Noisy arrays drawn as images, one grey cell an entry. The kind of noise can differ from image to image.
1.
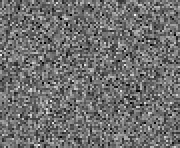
independent entries
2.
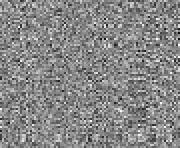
low rank plus noise
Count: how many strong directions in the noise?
two
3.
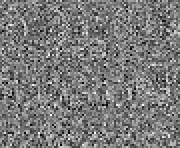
low rank plus noise
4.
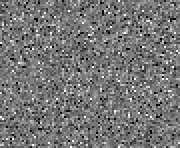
heavy tails
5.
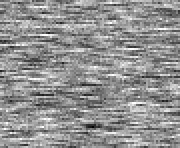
streaked along the rows
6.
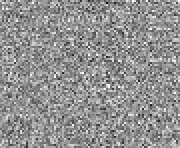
low rank plus noise
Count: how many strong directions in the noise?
five to eight
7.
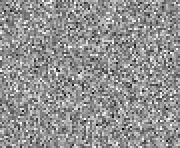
independent entries
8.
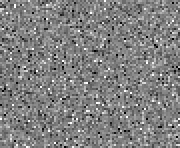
heavy tails
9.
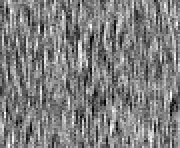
streaked along the columns
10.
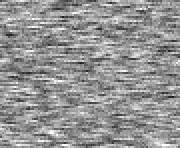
streaked along the rows
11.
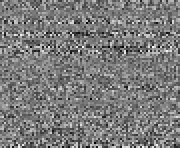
rows of uneven size
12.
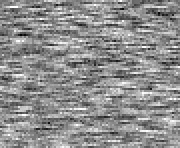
streaked along the rows
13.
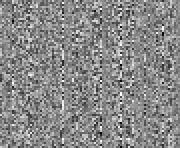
columns of uneven size
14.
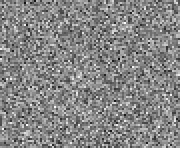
independent entries
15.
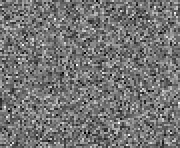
independent entries
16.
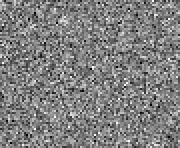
independent entries
